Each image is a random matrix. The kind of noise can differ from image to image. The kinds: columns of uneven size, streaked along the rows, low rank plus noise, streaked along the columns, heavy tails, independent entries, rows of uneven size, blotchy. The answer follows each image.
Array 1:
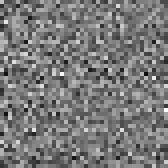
low rank plus noise
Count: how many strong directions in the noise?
five to eight
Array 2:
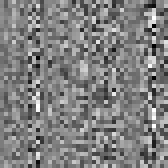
columns of uneven size
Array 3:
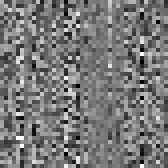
columns of uneven size
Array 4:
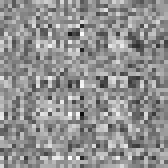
low rank plus noise
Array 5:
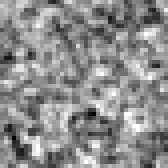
blotchy
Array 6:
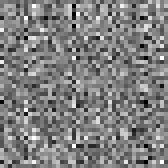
low rank plus noise
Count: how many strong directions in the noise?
three or four
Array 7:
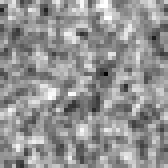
blotchy
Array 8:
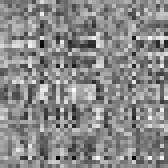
low rank plus noise
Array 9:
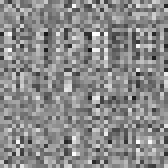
low rank plus noise
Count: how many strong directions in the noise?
two
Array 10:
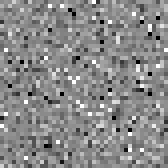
heavy tails
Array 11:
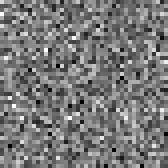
independent entries
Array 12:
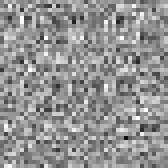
low rank plus noise
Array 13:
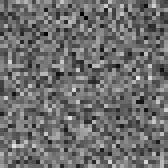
independent entries
